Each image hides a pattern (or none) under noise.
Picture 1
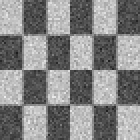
a checkerboard
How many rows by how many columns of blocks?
4 by 6
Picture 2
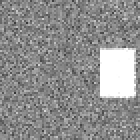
one block
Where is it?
middle right
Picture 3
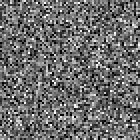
only noise
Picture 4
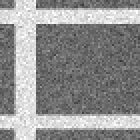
bands of rows crossing bands of columns
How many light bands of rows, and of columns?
2 and 1
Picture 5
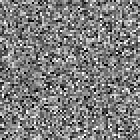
only noise
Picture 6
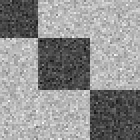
blocks along the diagonal
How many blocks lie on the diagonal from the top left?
3
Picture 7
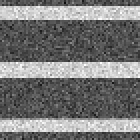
bands of rows
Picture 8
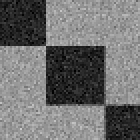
blocks along the diagonal
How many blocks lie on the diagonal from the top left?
3
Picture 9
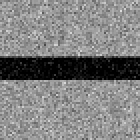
one band of rows
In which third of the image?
middle
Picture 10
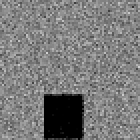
one block
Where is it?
bottom middle
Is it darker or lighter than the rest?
darker
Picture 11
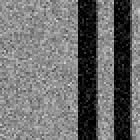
bands of columns
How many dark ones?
2
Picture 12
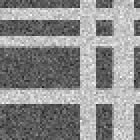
bands of rows crossing bands of columns
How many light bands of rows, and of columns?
3 and 2
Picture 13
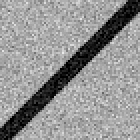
a diagonal band
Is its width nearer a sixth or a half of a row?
a sixth
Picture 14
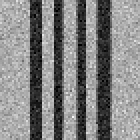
bands of columns
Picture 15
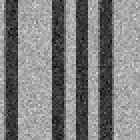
bands of columns
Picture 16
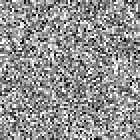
only noise
